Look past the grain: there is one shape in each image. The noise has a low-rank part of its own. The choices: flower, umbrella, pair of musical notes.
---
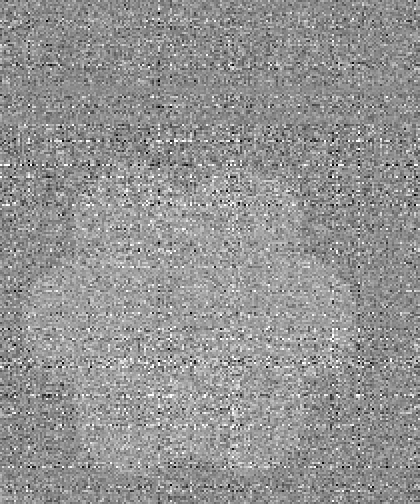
flower
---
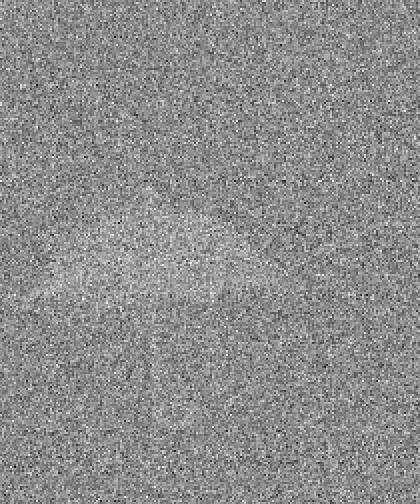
umbrella
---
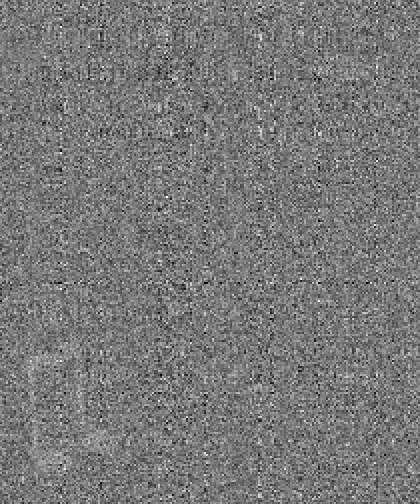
pair of musical notes
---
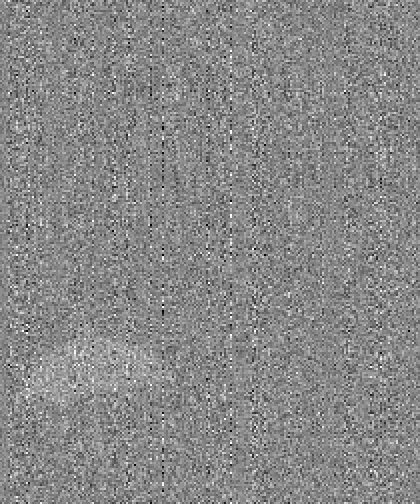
umbrella
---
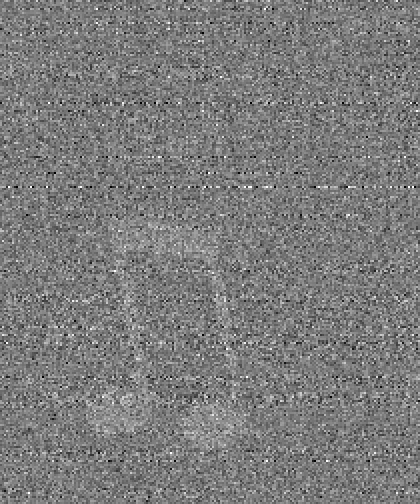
pair of musical notes
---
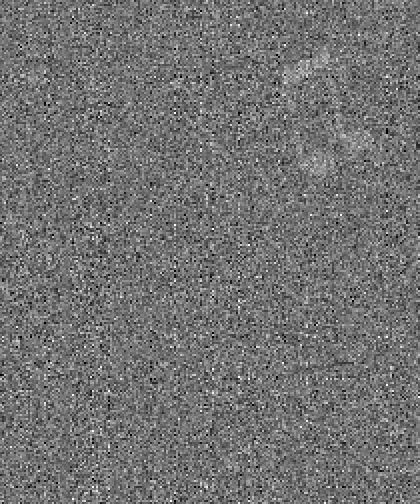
pair of musical notes
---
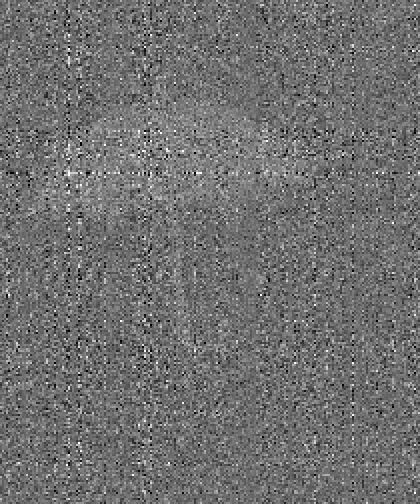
umbrella
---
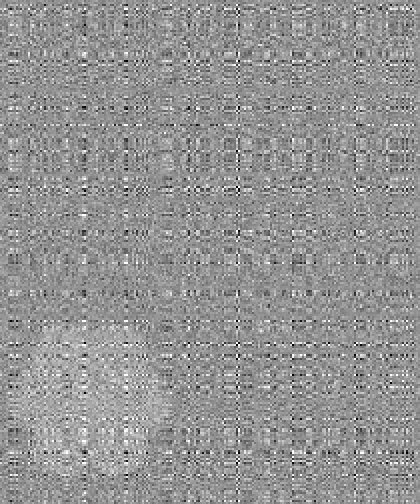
flower
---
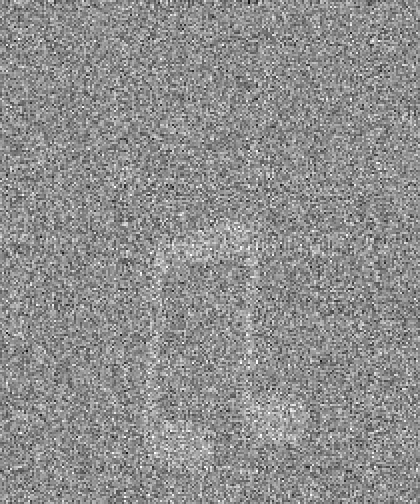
pair of musical notes
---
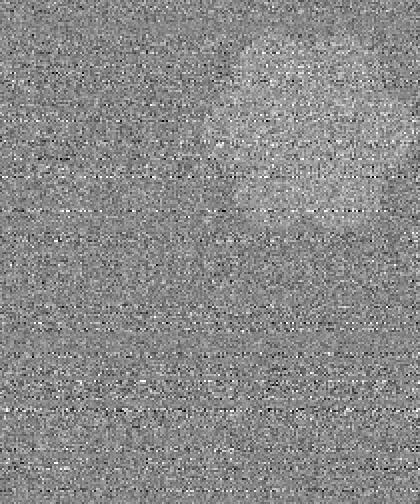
flower
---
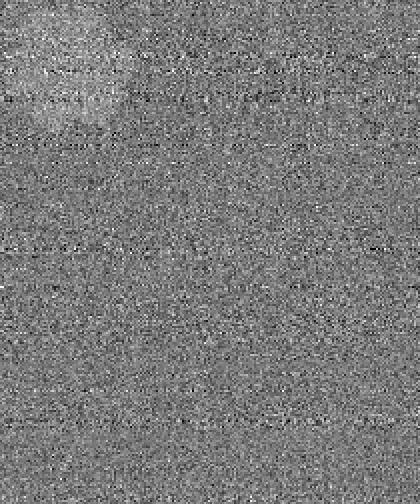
flower
